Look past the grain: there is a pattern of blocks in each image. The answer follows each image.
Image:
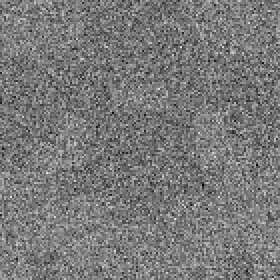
left and right mirror each other
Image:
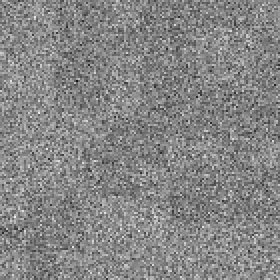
mirrored about the diagonal from the bottom left
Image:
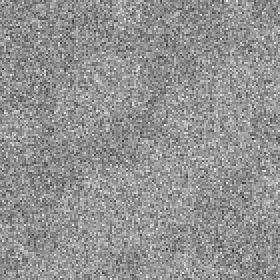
mirrored about the diagonal from the top left
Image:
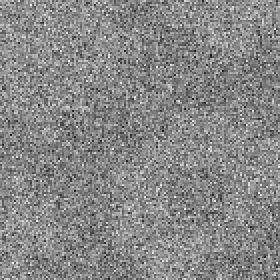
mirrored about the diagonal from the top left
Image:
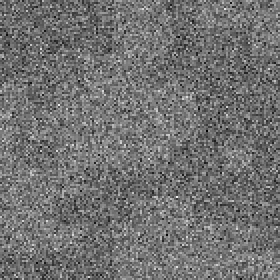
no symmetry
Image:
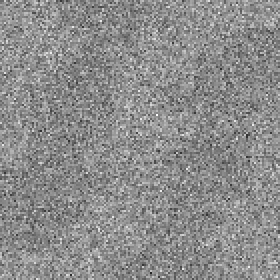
the same after a half turn
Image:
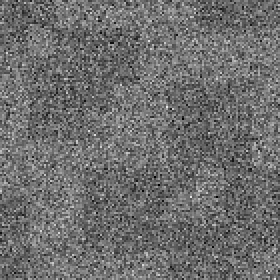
mirrored about the diagonal from the top left
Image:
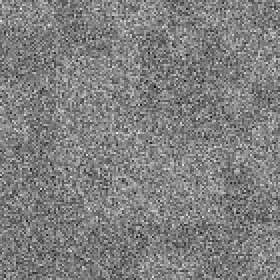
mirrored about the diagonal from the bottom left
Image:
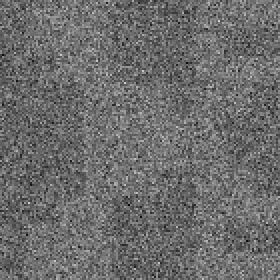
top and bottom mirror each other
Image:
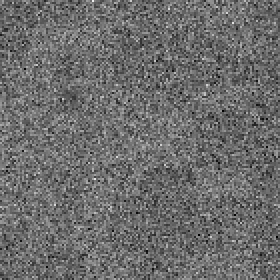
top and bottom mirror each other
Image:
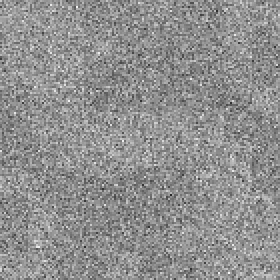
the same after a half turn
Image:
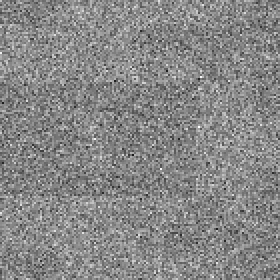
top and bottom mirror each other
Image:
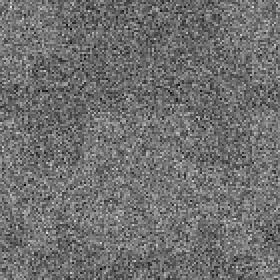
left and right mirror each other
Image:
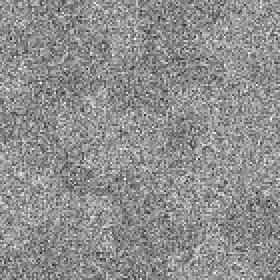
no symmetry
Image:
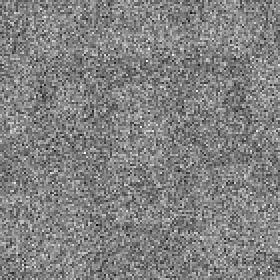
left and right mirror each other
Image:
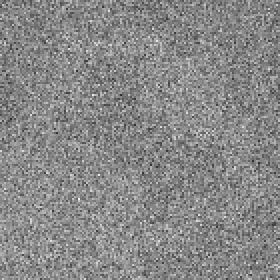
mirrored about the diagonal from the bottom left
